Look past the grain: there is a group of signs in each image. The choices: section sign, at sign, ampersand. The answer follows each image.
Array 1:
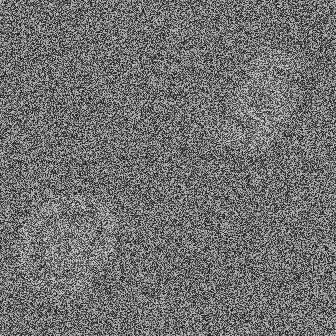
top right: section sign; bottom left: at sign
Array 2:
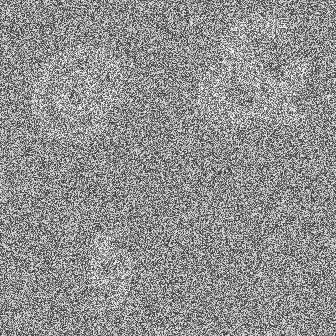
top left: at sign; top right: ampersand; bottom left: section sign
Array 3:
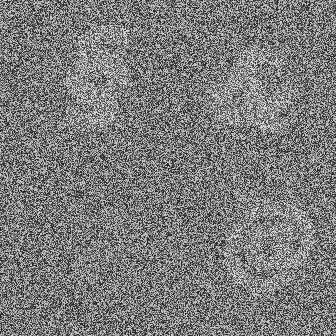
top left: section sign; top right: ampersand; bottom right: at sign
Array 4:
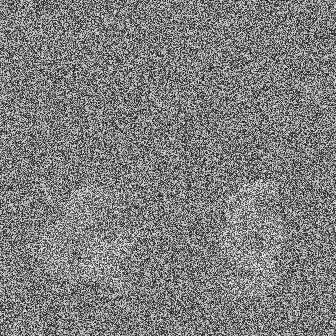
bottom left: ampersand; bottom right: section sign
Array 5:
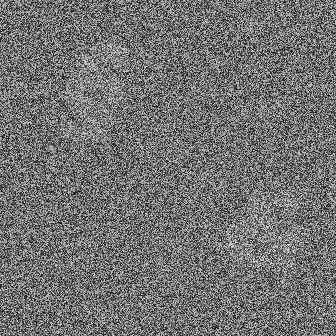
top left: section sign; bottom right: ampersand
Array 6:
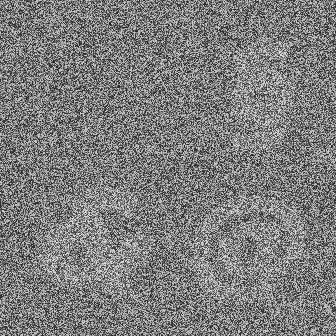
top right: section sign; bottom left: ampersand; bottom right: at sign
